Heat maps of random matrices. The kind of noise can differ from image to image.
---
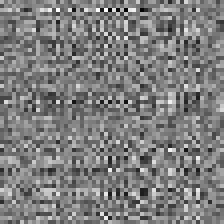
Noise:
low rank plus noise
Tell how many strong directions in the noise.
two
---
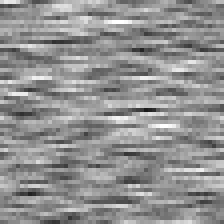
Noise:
streaked along the rows
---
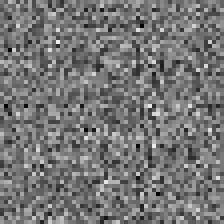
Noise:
low rank plus noise
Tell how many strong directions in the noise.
five to eight
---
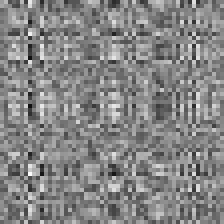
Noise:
low rank plus noise
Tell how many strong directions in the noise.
one
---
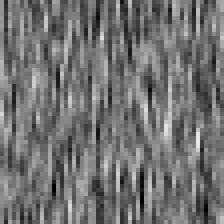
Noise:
streaked along the columns
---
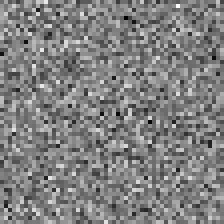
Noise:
independent entries
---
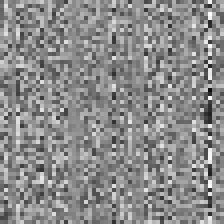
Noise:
columns of uneven size
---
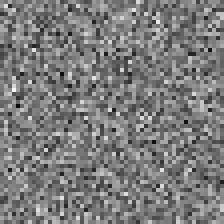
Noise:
independent entries
